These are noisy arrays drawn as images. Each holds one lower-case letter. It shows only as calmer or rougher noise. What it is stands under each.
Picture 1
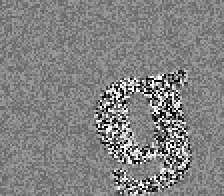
g
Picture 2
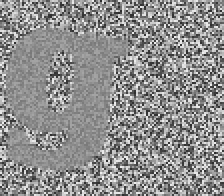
g
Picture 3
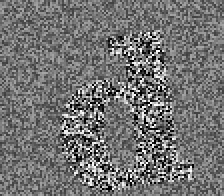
d
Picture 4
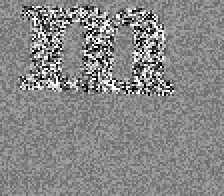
m
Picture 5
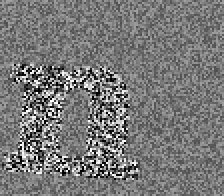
n
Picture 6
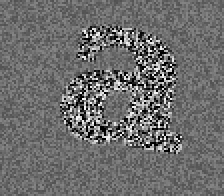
a
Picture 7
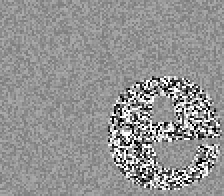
e
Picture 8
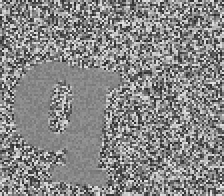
q
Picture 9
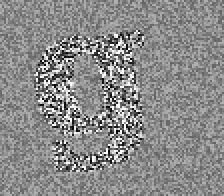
g
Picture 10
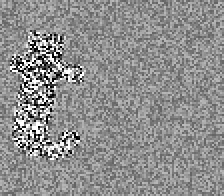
t
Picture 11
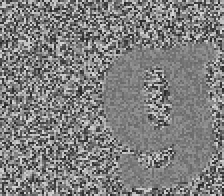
g
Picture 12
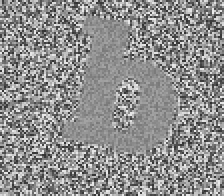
b
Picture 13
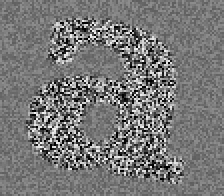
a
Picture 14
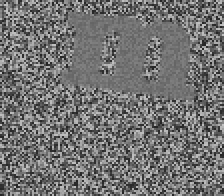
m
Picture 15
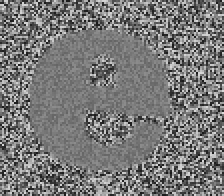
e
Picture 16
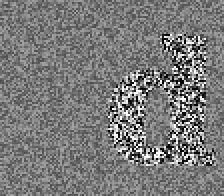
d
